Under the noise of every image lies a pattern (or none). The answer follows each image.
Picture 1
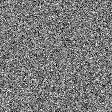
only noise
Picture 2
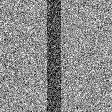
one band of columns
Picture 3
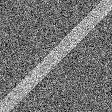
a diagonal band
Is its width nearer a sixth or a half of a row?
a sixth
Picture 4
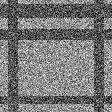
bands of rows crossing bands of columns
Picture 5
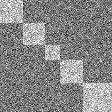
blocks along the diagonal
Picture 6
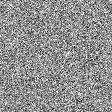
only noise
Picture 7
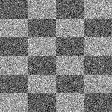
a checkerboard
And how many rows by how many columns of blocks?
6 by 4
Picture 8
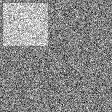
one block
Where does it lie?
top left
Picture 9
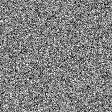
only noise
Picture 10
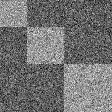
blocks along the diagonal
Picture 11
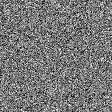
only noise
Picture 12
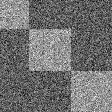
blocks along the diagonal
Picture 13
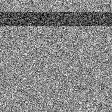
one band of rows
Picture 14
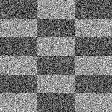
a checkerboard
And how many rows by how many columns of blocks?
6 by 3
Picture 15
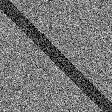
a diagonal band
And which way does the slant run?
top left to bottom right
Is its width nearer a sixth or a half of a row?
a sixth
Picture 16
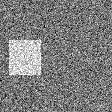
one block
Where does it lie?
middle left
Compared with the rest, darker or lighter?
lighter
